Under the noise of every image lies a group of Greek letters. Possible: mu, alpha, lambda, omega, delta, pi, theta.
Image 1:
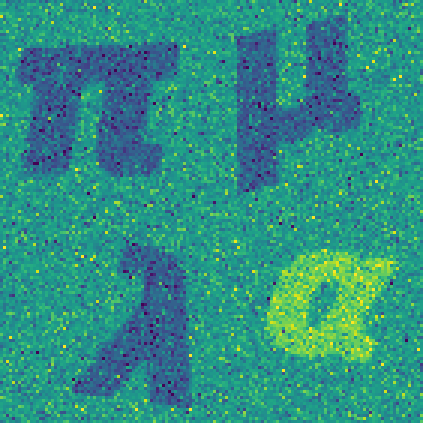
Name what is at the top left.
pi
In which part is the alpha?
bottom right
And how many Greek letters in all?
4
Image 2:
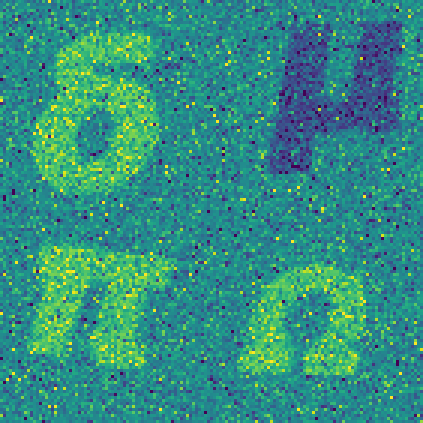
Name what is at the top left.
delta
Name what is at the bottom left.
pi
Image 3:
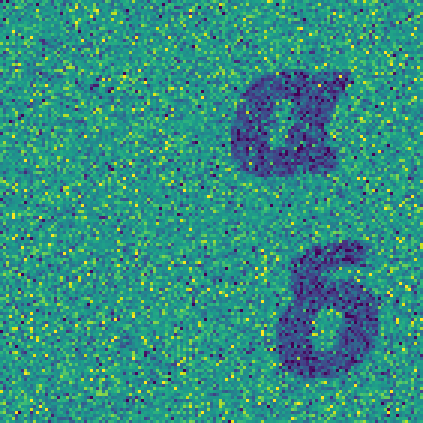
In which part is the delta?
bottom right
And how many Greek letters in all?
2
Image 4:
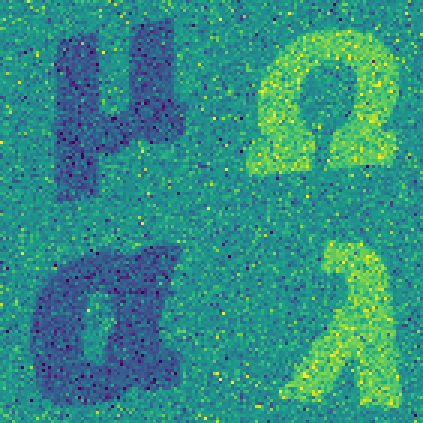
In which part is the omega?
top right
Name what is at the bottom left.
alpha
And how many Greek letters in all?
4
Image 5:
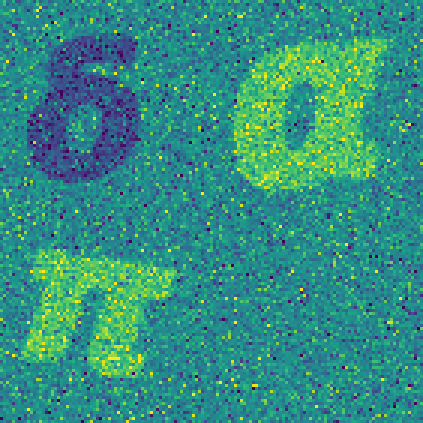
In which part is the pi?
bottom left
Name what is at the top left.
delta
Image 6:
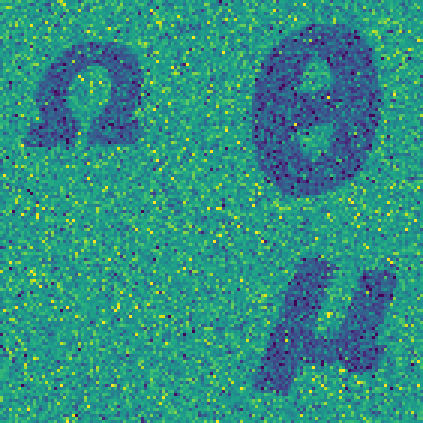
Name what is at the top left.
omega
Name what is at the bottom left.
nothing
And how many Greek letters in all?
3
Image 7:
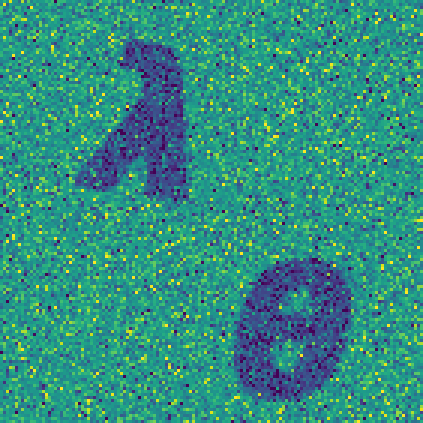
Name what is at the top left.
lambda
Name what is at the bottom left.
nothing
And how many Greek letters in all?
2
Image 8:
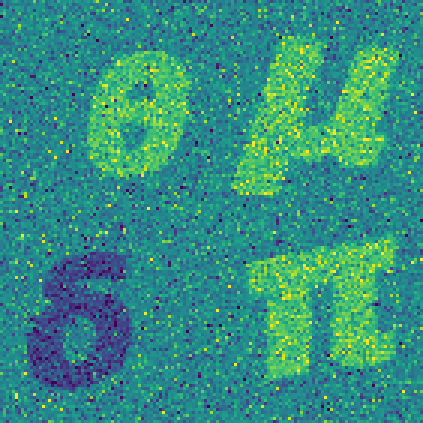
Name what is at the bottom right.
pi
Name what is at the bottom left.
delta
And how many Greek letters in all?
4
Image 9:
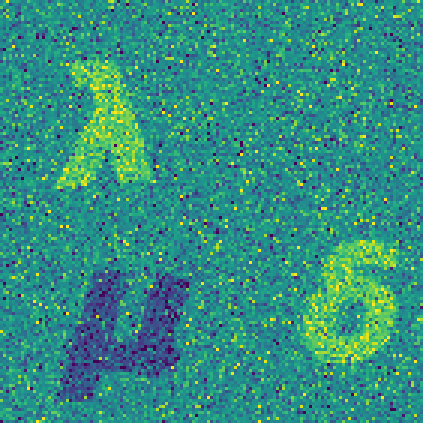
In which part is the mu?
bottom left
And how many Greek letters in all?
3
